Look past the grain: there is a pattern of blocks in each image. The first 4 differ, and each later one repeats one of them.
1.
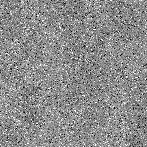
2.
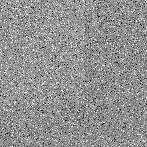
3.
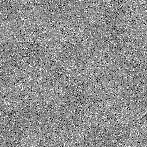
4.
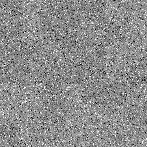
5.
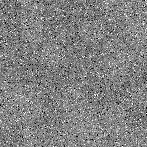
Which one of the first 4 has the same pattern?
4
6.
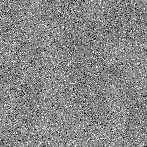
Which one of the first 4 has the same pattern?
1
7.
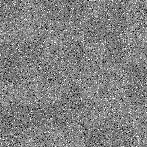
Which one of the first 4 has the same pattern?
3
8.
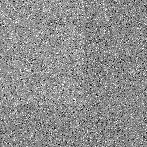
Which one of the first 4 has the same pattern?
2
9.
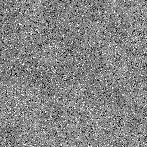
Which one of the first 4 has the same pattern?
4
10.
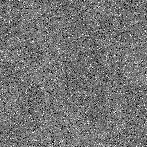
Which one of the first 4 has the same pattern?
1
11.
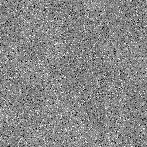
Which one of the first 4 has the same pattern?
1
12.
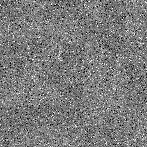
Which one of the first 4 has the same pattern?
3
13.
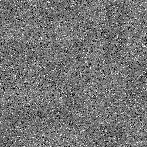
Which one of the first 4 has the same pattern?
3
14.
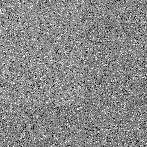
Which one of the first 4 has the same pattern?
2
